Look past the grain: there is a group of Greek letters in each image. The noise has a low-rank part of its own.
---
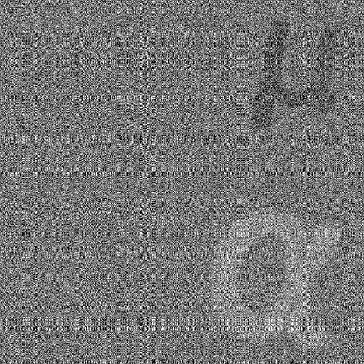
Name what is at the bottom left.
nothing
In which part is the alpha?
bottom right
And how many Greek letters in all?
2
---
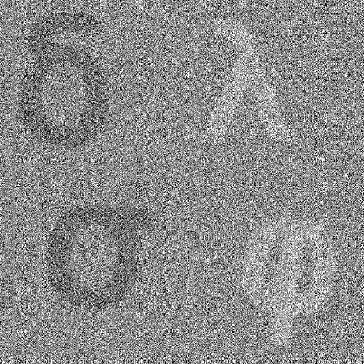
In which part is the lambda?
top right
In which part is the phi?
bottom right
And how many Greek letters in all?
4
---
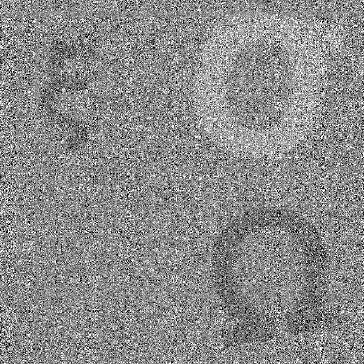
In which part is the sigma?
top right
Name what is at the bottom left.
nothing
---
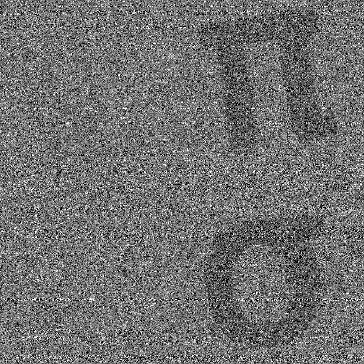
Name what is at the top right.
pi
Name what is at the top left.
nothing
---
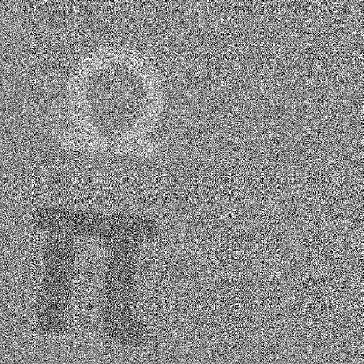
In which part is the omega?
top left
